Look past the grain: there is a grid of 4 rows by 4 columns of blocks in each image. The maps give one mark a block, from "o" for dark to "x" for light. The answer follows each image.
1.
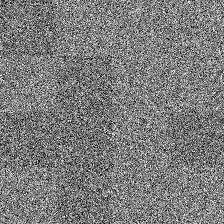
oxxx
xoxx
ooxo
xoxx
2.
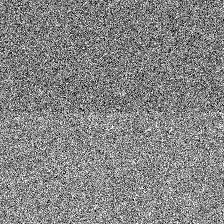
oooo
oooo
xxxx
xxxx
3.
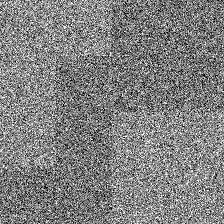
xxoo
xooo
xoxx
ooxx
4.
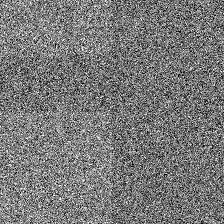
xxoo
oooo
xxoo
xxoo
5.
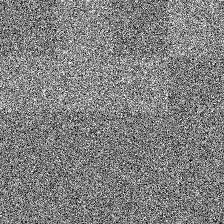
oxox
xxxo
oooo
oooo
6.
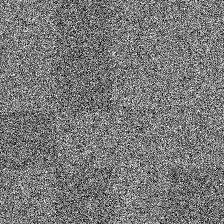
xoxx
xoxx
oxxx
xoxo
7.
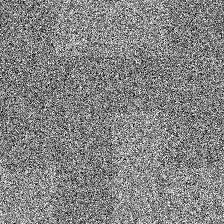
oxxo
oooo
ooxo
xoxx
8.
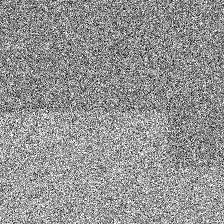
oooo
oooo
xxxo
xxxx
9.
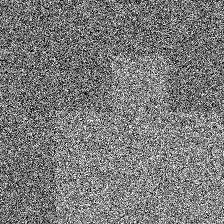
oooo
ooxo
oxxx
oxxx
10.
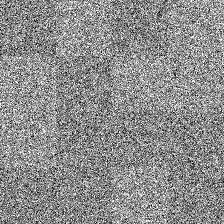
oxox
xoxx
xooo
ooxo
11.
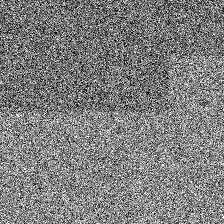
oooo
ooox
xxxx
xxxx
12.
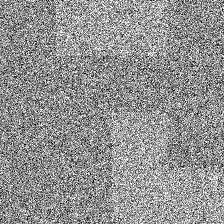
oxxo
oooo
ooxo
ooxx
